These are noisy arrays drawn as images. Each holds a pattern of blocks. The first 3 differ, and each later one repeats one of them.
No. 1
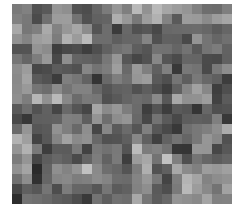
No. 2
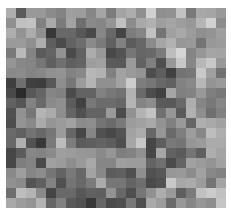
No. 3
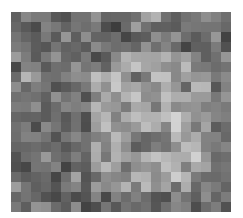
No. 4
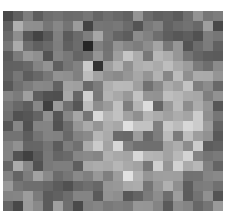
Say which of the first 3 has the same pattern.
3
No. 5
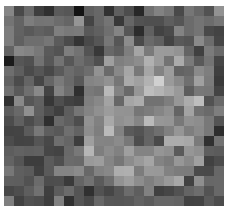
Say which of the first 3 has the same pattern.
3
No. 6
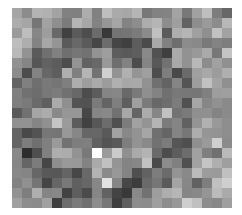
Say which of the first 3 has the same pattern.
2
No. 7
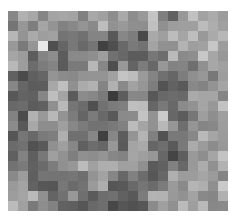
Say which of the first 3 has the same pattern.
2
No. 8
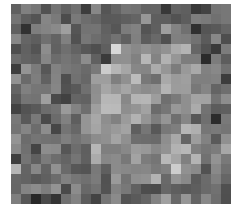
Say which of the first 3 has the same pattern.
3
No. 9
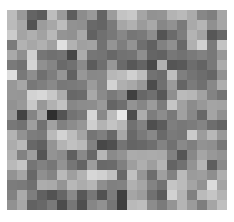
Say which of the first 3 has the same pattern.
1
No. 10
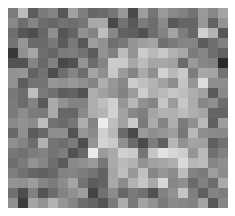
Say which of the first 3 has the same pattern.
3
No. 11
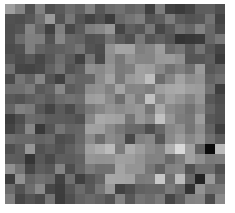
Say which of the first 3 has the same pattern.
3
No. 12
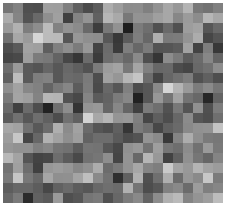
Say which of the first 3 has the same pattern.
1
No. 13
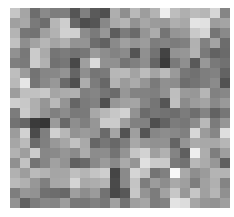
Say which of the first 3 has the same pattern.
1
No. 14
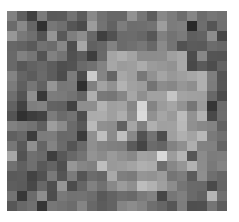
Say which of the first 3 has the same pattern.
3
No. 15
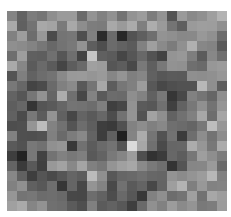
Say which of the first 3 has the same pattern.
2
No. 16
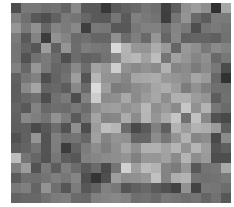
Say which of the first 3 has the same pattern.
3
